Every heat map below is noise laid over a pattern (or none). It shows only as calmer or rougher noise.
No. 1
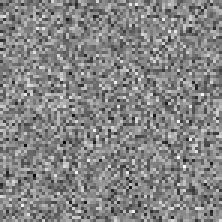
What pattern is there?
only noise
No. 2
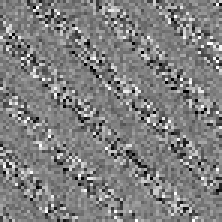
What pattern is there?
diagonal stripes
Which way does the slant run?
top left to bottom right
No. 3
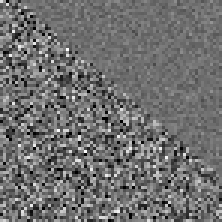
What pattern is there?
a sharp edge
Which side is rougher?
bottom left
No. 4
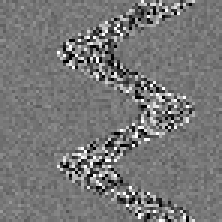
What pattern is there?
a wavy band
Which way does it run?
top to bottom
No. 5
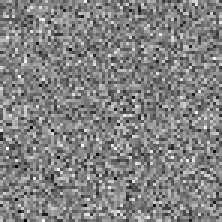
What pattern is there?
only noise
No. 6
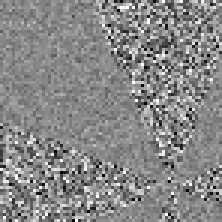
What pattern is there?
spokes from one point
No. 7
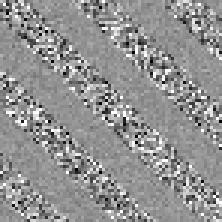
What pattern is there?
diagonal stripes
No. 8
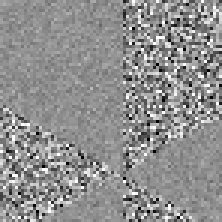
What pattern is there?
spokes from one point
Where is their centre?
bottom middle
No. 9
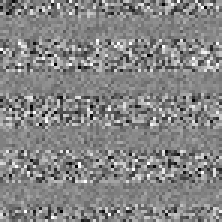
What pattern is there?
horizontal stripes
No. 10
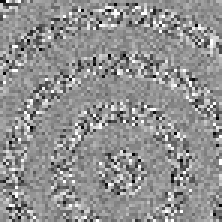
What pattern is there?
rings round one point
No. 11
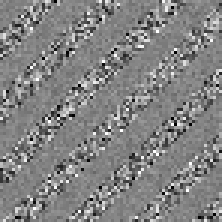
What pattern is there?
diagonal stripes
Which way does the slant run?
bottom left to top right
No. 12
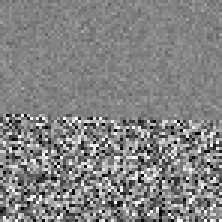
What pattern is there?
a sharp edge
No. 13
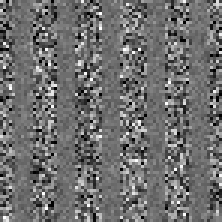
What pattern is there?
vertical stripes
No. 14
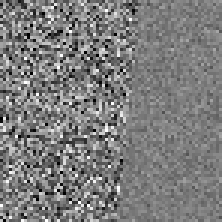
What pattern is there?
a sharp edge
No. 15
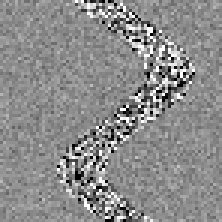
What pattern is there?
a wavy band
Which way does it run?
top to bottom
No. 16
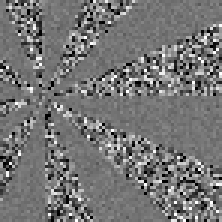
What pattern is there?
spokes from one point
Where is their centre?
middle left
